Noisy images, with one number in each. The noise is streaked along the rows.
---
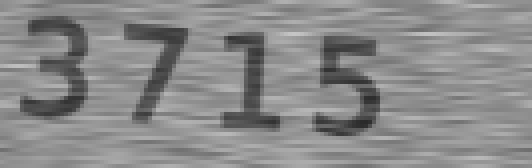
3715
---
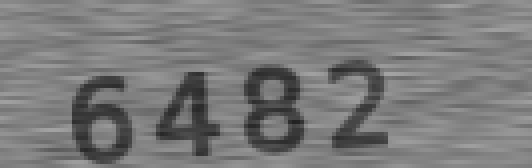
6482
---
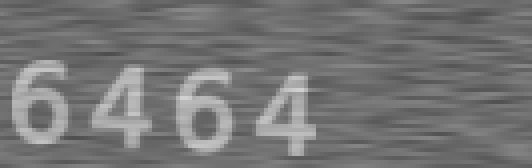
6464
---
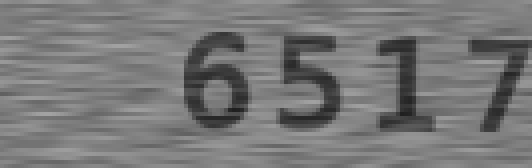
6517
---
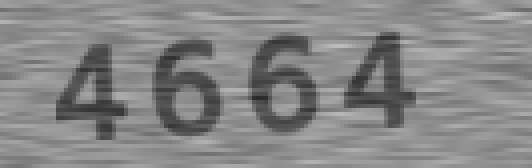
4664
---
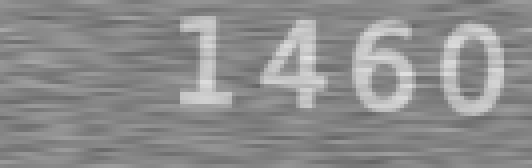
1460
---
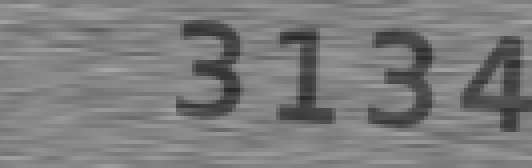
3134
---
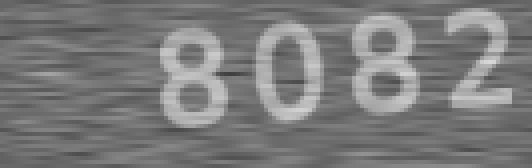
8082
